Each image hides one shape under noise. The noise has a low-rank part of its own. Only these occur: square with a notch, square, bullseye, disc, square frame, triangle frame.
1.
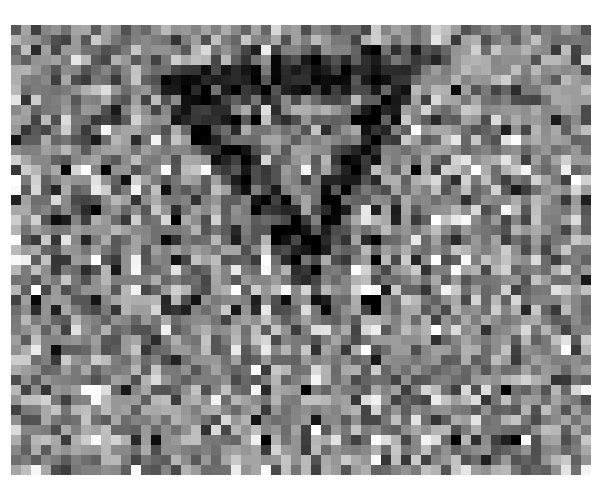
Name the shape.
triangle frame
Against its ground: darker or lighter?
darker
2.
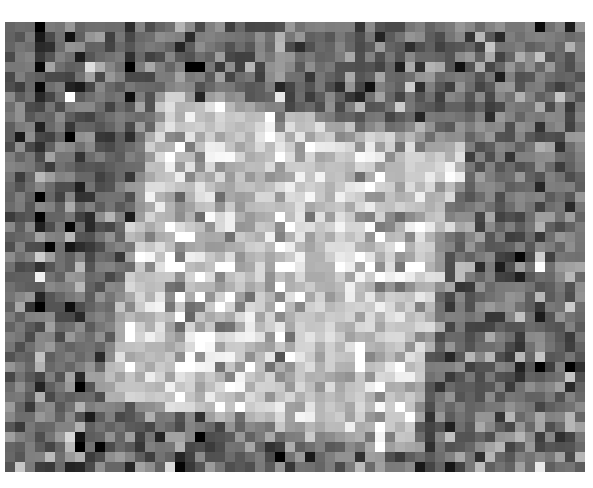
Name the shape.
square
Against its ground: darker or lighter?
lighter
